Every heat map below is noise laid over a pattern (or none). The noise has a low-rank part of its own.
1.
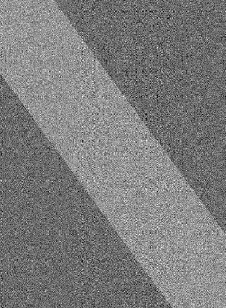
a diagonal band
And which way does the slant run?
top left to bottom right
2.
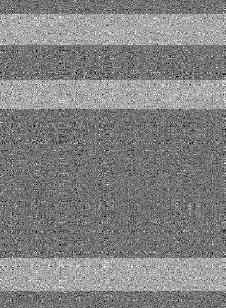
bands of rows
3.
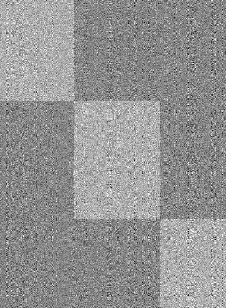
blocks along the diagonal
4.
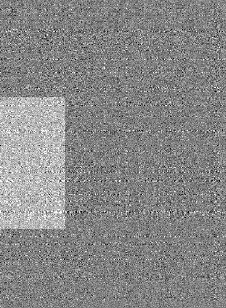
one block
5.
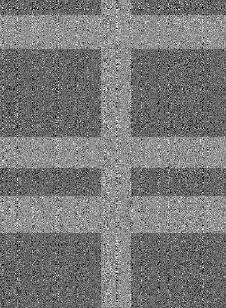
bands of rows crossing bands of columns
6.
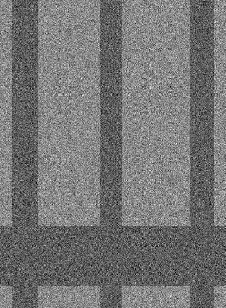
bands of rows crossing bands of columns
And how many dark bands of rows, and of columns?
1 and 3
